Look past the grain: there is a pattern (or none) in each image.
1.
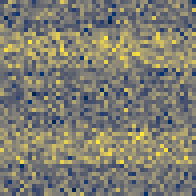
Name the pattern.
horizontal stripes
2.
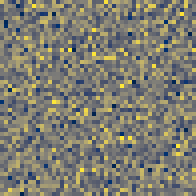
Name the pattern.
only noise
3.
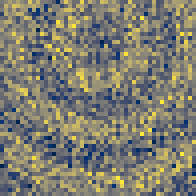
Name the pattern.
rings round one point
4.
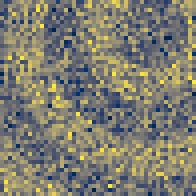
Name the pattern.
rings round one point
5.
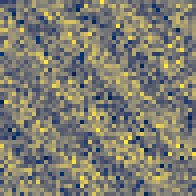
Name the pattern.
diagonal stripes
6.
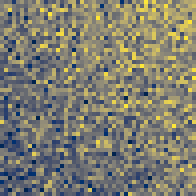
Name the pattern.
a smooth slope
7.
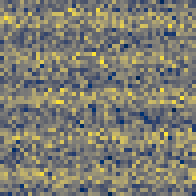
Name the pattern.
horizontal stripes
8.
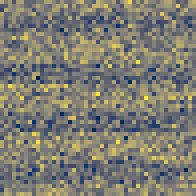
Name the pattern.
horizontal stripes
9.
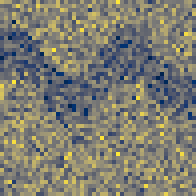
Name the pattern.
a wavy band
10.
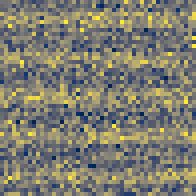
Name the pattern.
horizontal stripes
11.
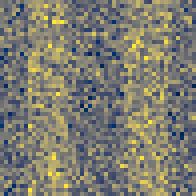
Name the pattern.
vertical stripes
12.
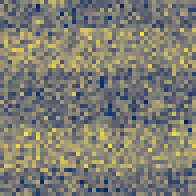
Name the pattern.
horizontal stripes
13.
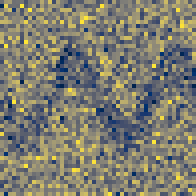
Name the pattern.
a wavy band
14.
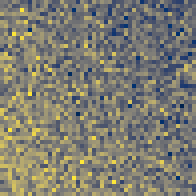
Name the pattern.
a smooth slope
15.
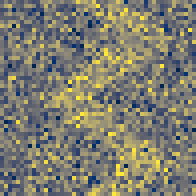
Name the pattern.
a wavy band
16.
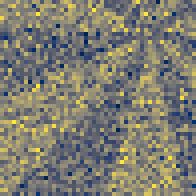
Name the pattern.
spokes from one point
